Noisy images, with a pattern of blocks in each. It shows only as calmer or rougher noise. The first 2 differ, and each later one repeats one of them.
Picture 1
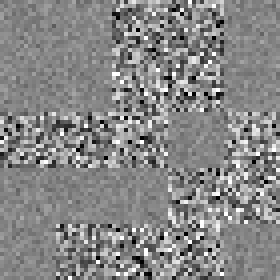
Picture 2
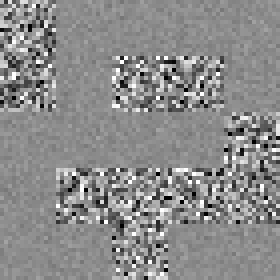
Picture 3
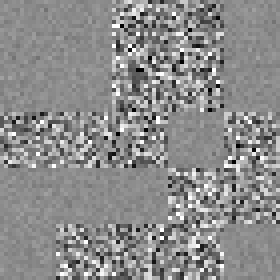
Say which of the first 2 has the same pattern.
1
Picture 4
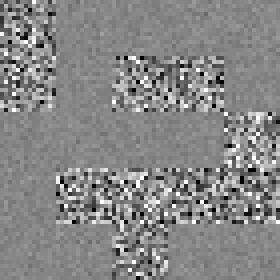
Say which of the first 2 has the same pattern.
2
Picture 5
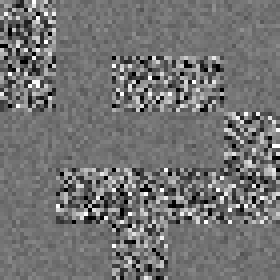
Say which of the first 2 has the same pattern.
2
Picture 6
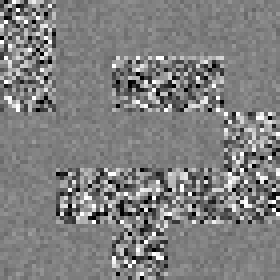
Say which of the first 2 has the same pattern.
2
